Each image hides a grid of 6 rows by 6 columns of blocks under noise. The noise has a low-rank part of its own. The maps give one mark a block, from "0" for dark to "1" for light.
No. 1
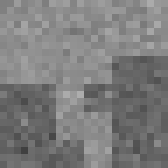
1 1 1 1 1 1
1 1 1 1 1 1
1 1 1 1 0 0
0 0 1 0 0 0
0 0 1 1 0 0
0 0 0 1 0 0
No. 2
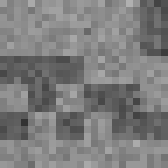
1 1 1 1 1 0
1 1 1 1 1 0
0 0 0 1 1 1
1 0 1 0 0 1
0 1 0 1 0 0
1 1 1 1 1 1
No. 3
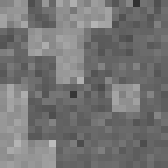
1 0 1 1 0 0
0 1 1 0 0 0
0 0 1 0 0 0
1 0 0 0 1 0
1 0 0 0 0 0
1 1 0 0 0 0
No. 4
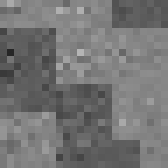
1 1 1 1 0 0
0 0 1 1 1 1
0 0 1 1 1 1
0 0 0 0 1 1
1 1 0 0 1 1
1 1 0 0 0 1
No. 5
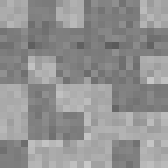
1 0 1 0 0 1
0 0 0 0 0 0
0 1 0 0 0 1
1 0 1 1 0 0
1 0 0 1 1 1
0 1 1 1 0 1
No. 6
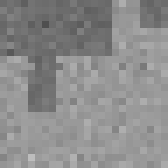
0 0 0 0 1 0
0 0 0 0 1 1
1 0 1 1 1 1
1 0 1 1 1 1
1 1 1 1 1 1
1 1 1 1 1 1
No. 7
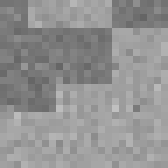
0 1 1 1 0 0
0 0 0 0 1 1
0 0 0 0 1 1
0 0 1 1 1 1
1 1 1 1 1 1
1 1 1 1 1 1
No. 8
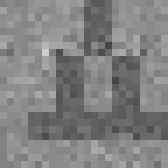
1 1 1 0 1 1
1 1 1 0 1 1
1 1 0 1 0 1
1 1 0 1 0 1
1 0 0 0 0 0
1 1 1 1 1 1
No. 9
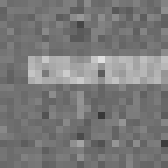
0 0 0 0 0 0
0 0 0 0 0 0
0 1 1 1 1 1
0 0 0 0 0 0
0 0 0 0 0 0
0 0 0 0 0 0
